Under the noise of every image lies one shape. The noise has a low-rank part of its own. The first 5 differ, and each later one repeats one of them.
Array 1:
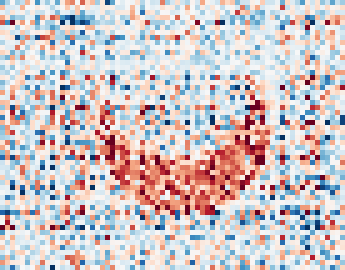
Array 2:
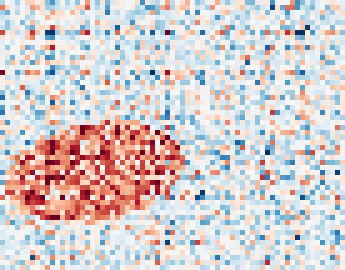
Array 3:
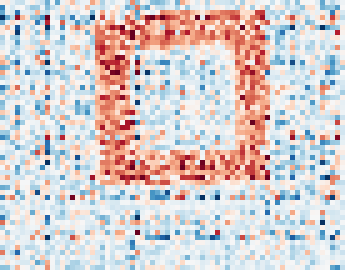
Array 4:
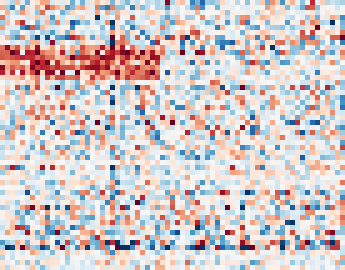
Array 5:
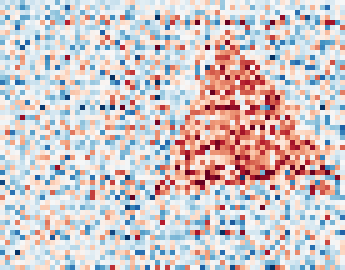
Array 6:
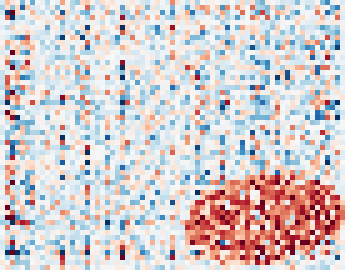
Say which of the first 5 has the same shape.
2
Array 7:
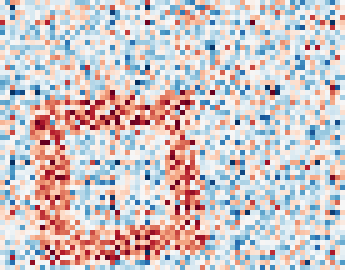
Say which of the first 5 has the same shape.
3
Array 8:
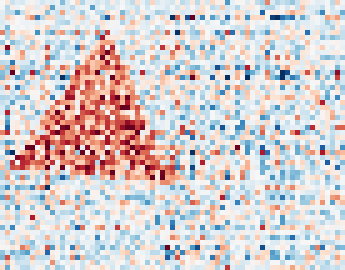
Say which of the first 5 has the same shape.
5
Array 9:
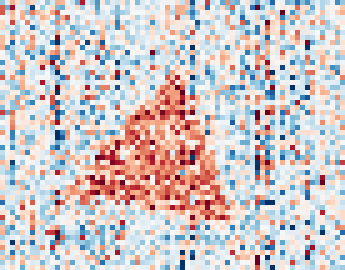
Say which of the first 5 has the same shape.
5
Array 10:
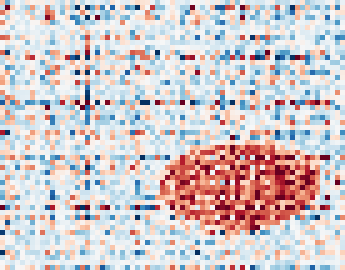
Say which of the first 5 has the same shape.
2
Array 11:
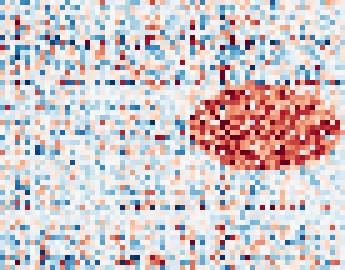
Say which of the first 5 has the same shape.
2
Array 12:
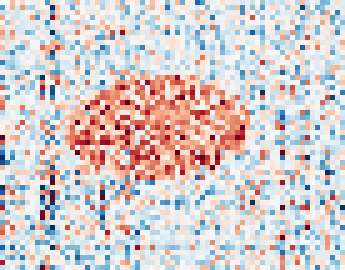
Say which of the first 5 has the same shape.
2
